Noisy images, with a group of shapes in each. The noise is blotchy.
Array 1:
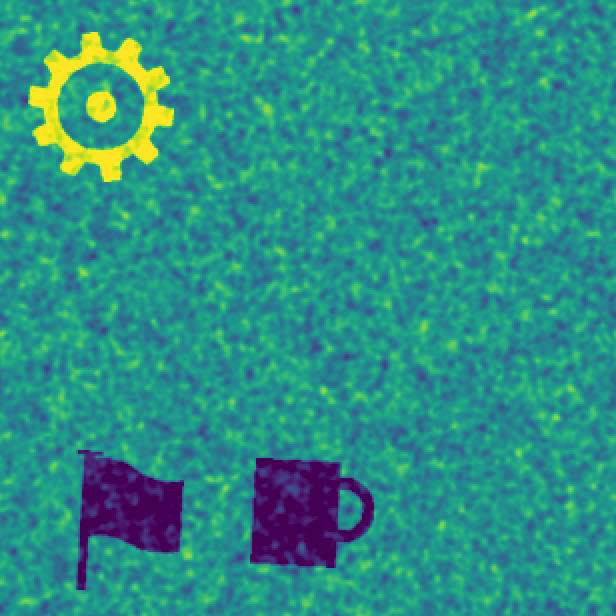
top left: light gear; bottom left: dark flag; bottom middle: dark cup
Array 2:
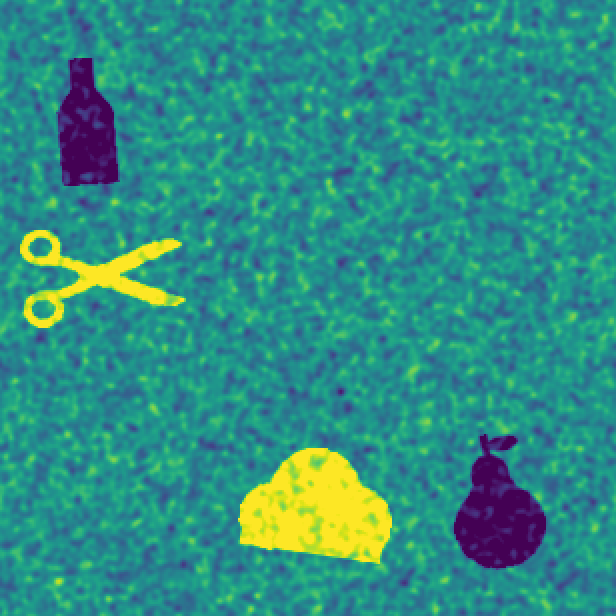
top left: dark bottle; middle left: light pair of scissors; bottom middle: light cloud; bottom right: dark pear
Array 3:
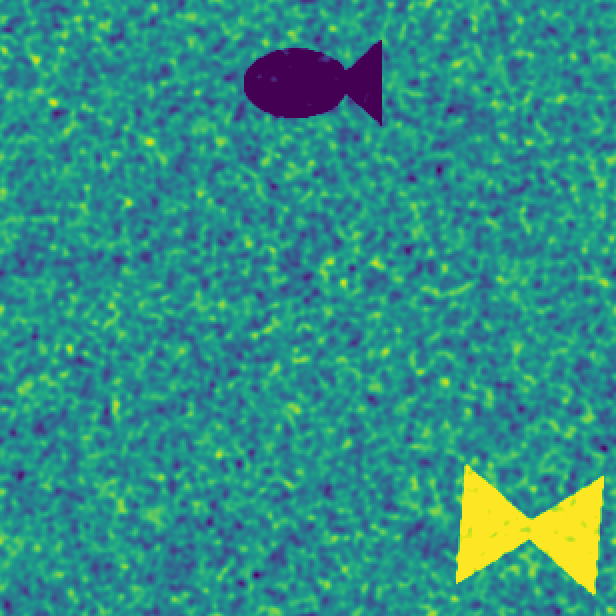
top middle: dark fish; bottom right: light bow tie
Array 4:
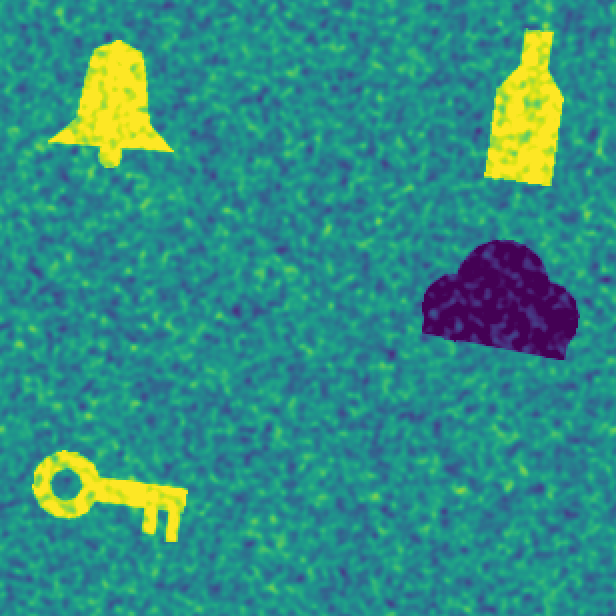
top left: light bell; top right: light bottle; middle right: dark cloud; bottom left: light key
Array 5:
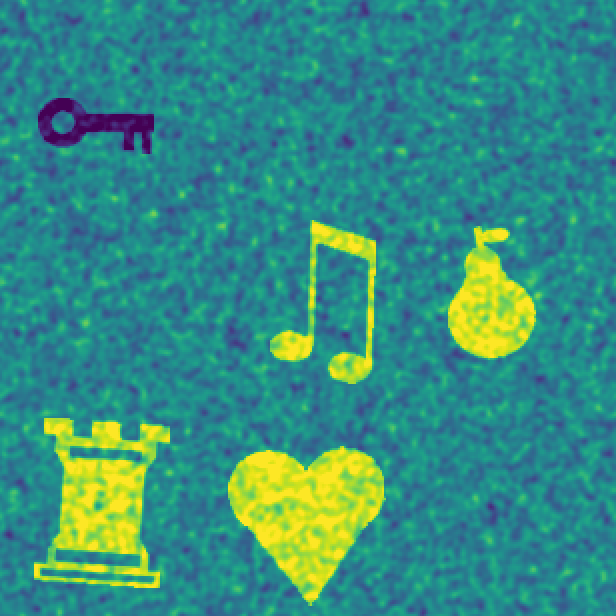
top left: dark key; centre: light pair of musical notes; middle right: light pear; bottom left: light chess rook; bottom middle: light heart
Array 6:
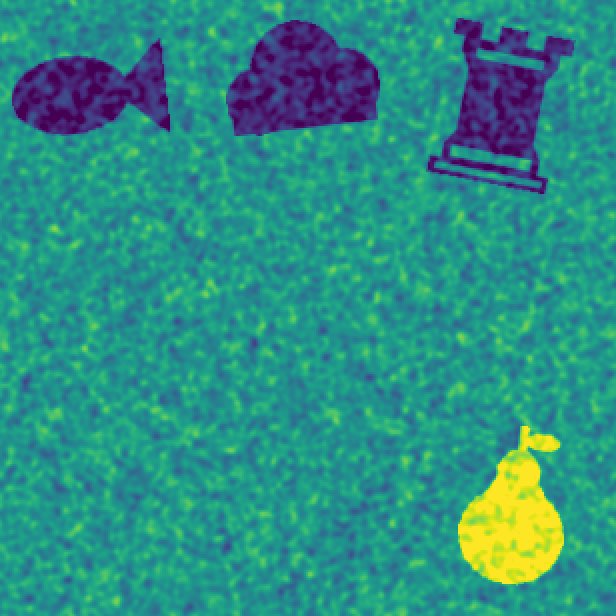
top left: dark fish; top middle: dark cloud; top right: dark chess rook; bottom right: light pear
